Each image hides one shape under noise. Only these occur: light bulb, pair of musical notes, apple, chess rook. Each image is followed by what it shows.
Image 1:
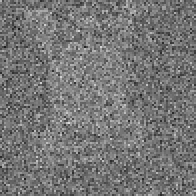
chess rook
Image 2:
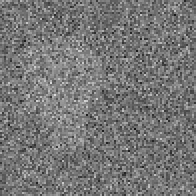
light bulb
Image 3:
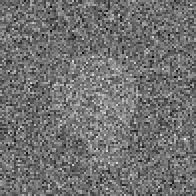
light bulb
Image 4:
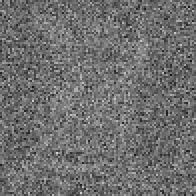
chess rook
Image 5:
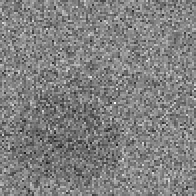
apple
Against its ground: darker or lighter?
darker
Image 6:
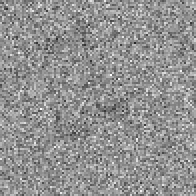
pair of musical notes
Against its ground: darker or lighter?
darker
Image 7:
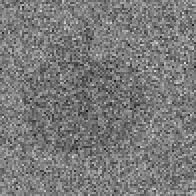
apple
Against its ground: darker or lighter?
darker
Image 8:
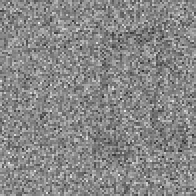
pair of musical notes
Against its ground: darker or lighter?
darker
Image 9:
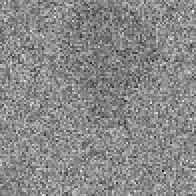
light bulb
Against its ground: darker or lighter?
darker
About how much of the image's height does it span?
two thirds
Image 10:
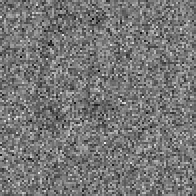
pair of musical notes
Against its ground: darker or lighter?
darker
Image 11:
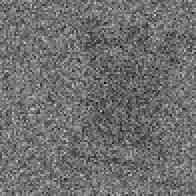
chess rook
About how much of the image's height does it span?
nearly all
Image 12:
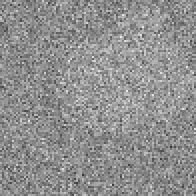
apple
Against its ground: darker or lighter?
lighter
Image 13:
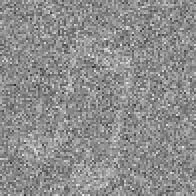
pair of musical notes
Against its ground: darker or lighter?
lighter
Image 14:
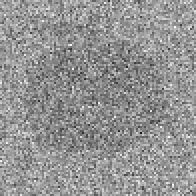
apple
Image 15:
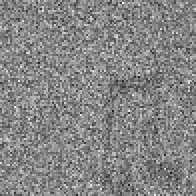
pair of musical notes
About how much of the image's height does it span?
two thirds
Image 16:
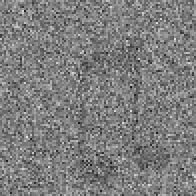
pair of musical notes
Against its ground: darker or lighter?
darker
